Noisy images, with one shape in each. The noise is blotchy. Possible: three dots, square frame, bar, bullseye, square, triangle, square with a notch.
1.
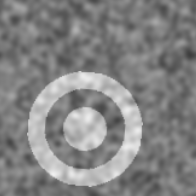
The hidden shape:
bullseye
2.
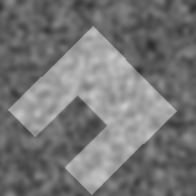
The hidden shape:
square with a notch
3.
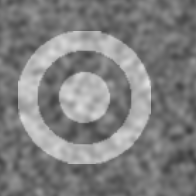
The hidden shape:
bullseye
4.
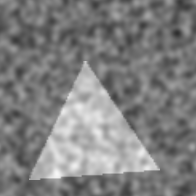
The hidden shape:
triangle
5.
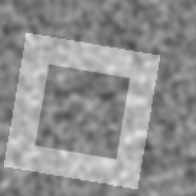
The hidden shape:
square frame
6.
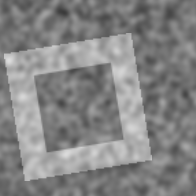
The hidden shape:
square frame
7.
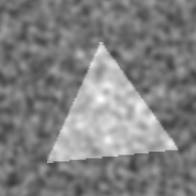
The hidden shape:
triangle
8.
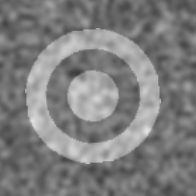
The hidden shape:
bullseye
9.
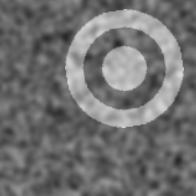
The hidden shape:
bullseye
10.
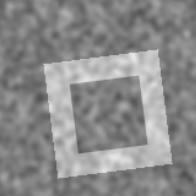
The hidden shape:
square frame
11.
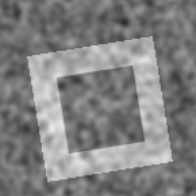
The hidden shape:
square frame
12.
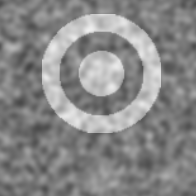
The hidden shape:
bullseye
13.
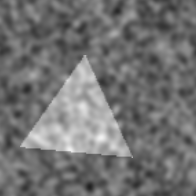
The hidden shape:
triangle
